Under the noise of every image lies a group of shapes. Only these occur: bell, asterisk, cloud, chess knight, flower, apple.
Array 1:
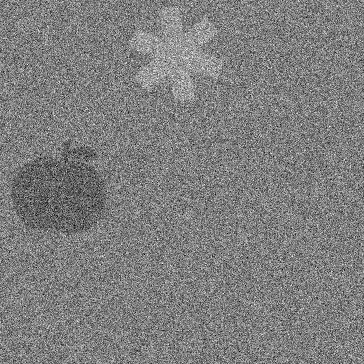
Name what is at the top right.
nothing
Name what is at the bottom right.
nothing
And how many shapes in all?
2
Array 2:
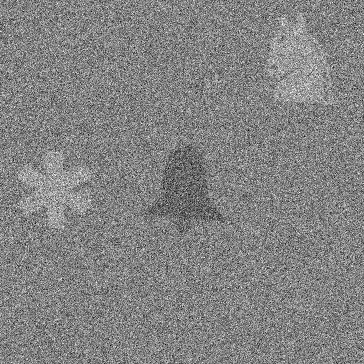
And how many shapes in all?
3
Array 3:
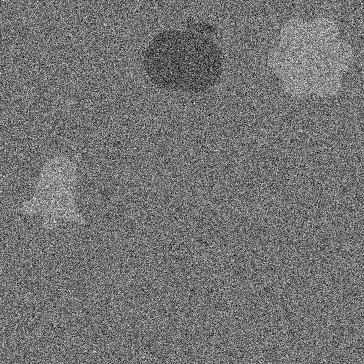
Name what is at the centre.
nothing
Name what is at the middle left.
bell
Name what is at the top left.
nothing
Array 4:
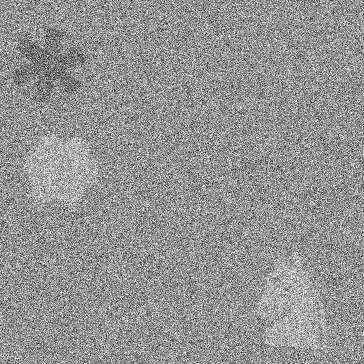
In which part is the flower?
middle left
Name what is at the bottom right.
chess knight
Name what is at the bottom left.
nothing
